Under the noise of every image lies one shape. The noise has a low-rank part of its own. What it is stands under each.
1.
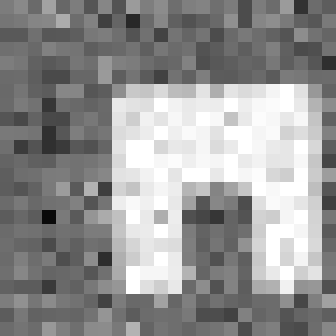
square with a notch
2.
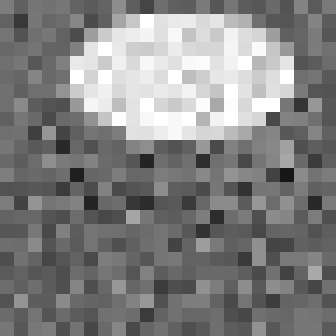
ellipse
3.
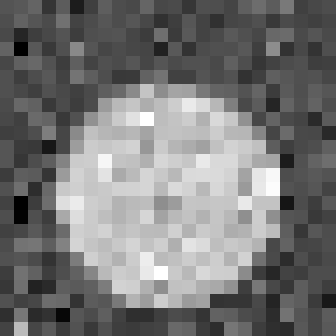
disc
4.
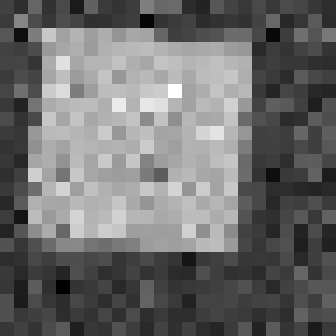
square
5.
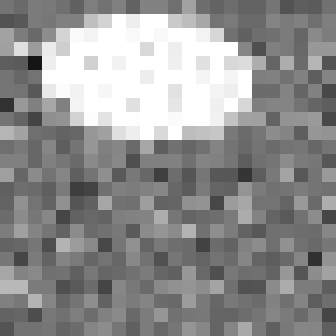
ellipse
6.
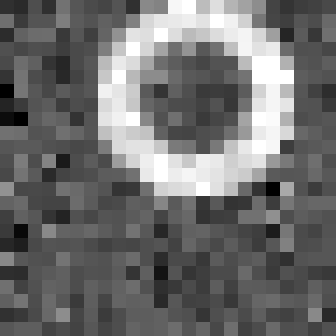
ring
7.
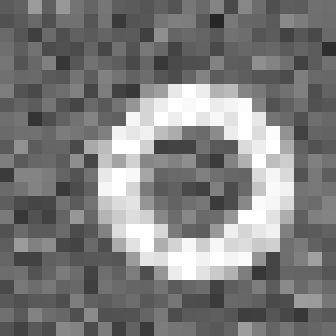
ring
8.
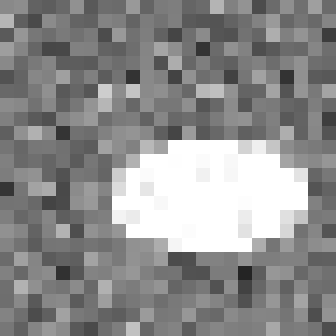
ellipse
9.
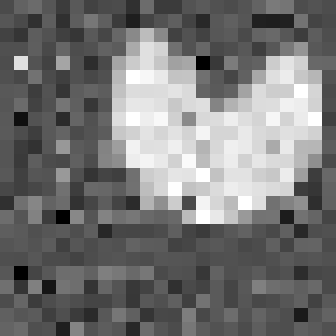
disc with a wedge cut out
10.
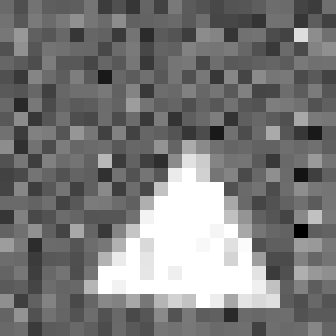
triangle
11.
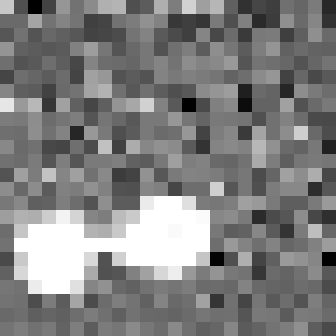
dumbbell
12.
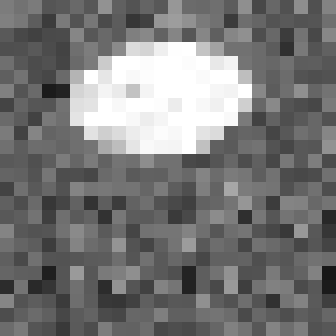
ellipse
